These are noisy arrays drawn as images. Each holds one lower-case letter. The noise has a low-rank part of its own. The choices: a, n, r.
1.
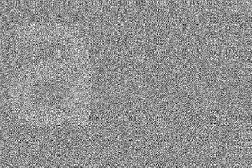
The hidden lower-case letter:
a
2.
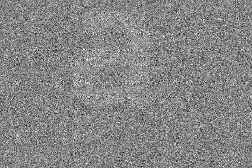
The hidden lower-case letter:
a
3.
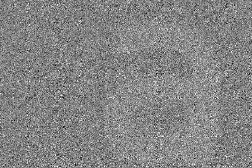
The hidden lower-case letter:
a
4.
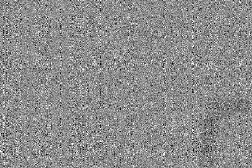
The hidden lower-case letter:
r
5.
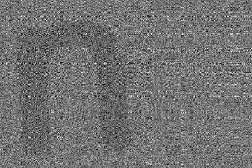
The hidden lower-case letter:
n
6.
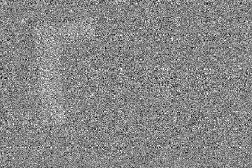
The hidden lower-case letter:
r
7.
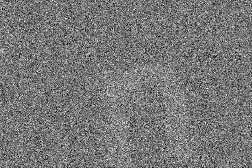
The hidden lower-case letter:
n
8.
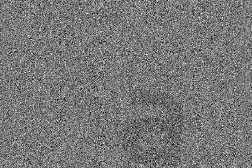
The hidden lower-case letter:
a
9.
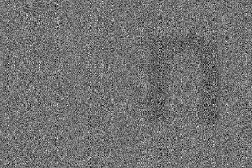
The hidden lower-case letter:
n
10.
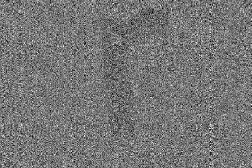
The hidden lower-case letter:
r
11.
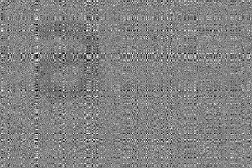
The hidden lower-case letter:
a
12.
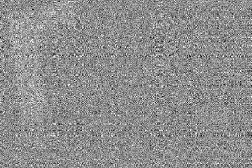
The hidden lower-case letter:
r
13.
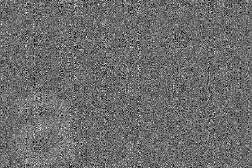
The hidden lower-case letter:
a
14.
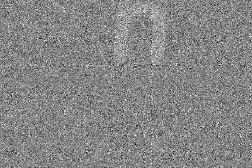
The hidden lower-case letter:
n
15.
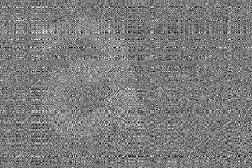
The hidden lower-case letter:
a
